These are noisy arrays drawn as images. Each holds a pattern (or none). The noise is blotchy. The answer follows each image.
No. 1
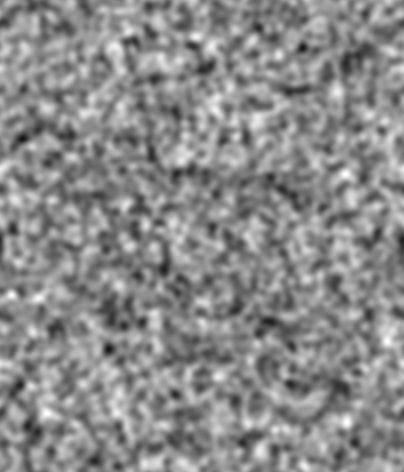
only noise
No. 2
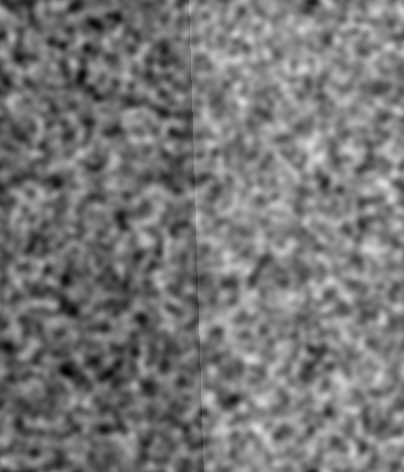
a sharp edge
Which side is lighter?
right
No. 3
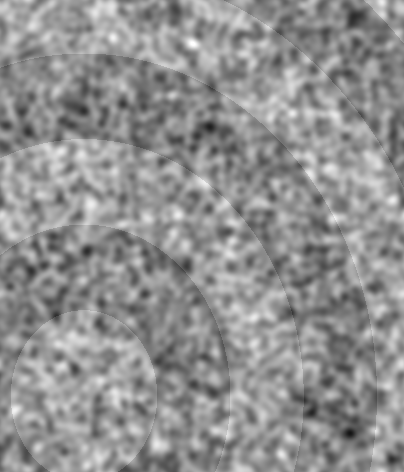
rings round one point
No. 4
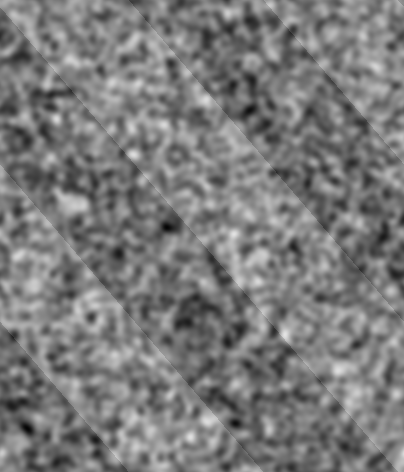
diagonal stripes
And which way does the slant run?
top left to bottom right
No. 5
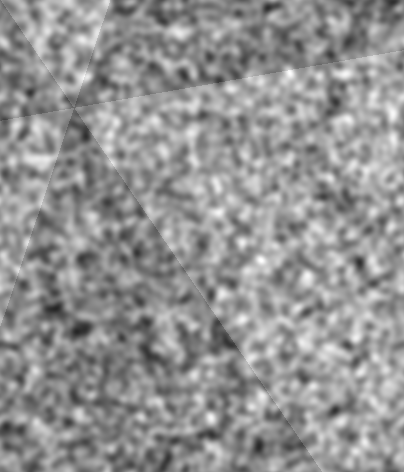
spokes from one point
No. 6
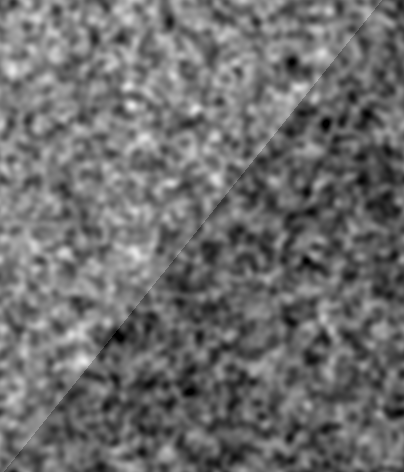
a sharp edge
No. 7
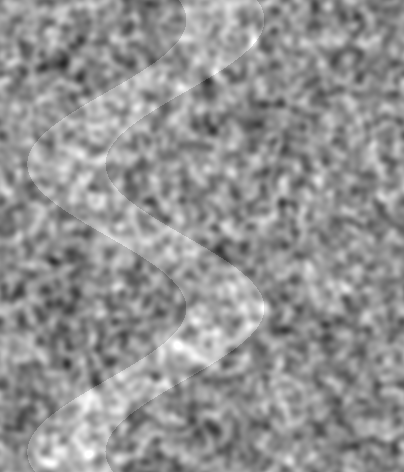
a wavy band
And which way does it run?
top to bottom
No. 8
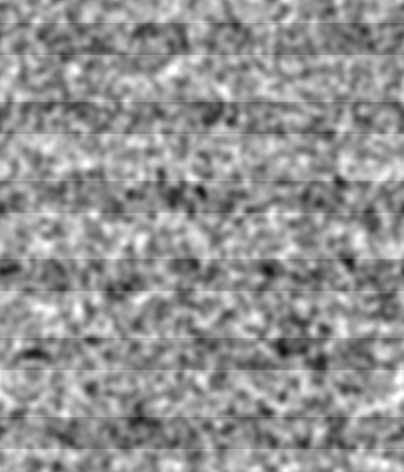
horizontal stripes
